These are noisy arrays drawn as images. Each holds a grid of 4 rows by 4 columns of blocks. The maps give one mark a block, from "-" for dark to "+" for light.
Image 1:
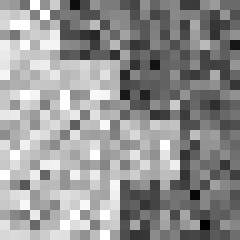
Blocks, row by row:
+ - - -
+ + - -
+ + + -
+ + - -
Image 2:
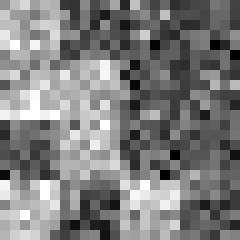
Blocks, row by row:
+ - - -
+ + - -
- + - -
+ - + -
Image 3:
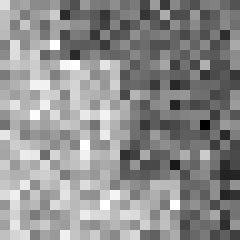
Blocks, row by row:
+ - - -
+ + - -
+ + - -
+ + + -
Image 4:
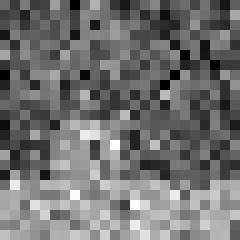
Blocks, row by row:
- - - -
- - - -
- + - -
+ + + +
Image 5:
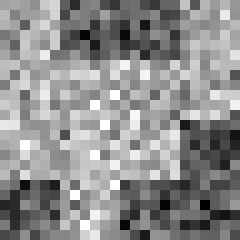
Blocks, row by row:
+ - - +
+ + + +
+ + + -
- + - -
